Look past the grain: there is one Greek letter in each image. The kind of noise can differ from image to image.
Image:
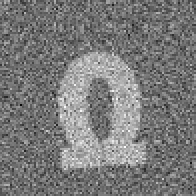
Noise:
low rank plus noise
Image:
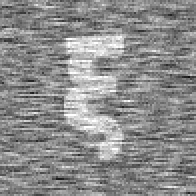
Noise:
streaked along the rows
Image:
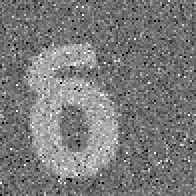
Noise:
heavy tails
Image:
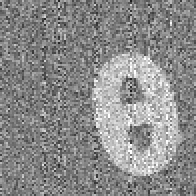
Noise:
columns of uneven size
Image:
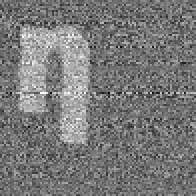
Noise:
rows of uneven size
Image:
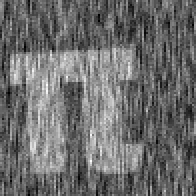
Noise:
streaked along the columns
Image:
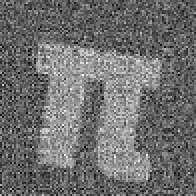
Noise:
low rank plus noise
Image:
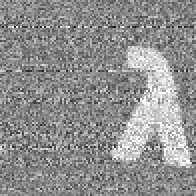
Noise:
rows of uneven size
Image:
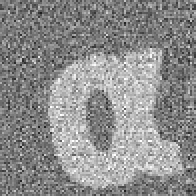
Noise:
low rank plus noise
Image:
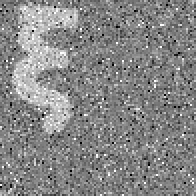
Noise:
heavy tails
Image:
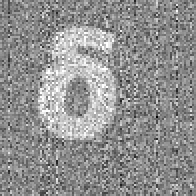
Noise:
columns of uneven size
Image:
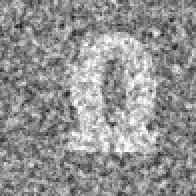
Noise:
blotchy
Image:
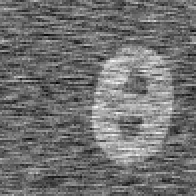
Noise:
streaked along the rows
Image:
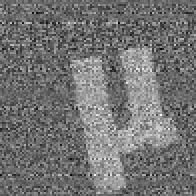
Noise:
rows of uneven size
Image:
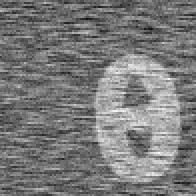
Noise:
streaked along the rows
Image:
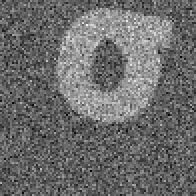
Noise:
independent entries
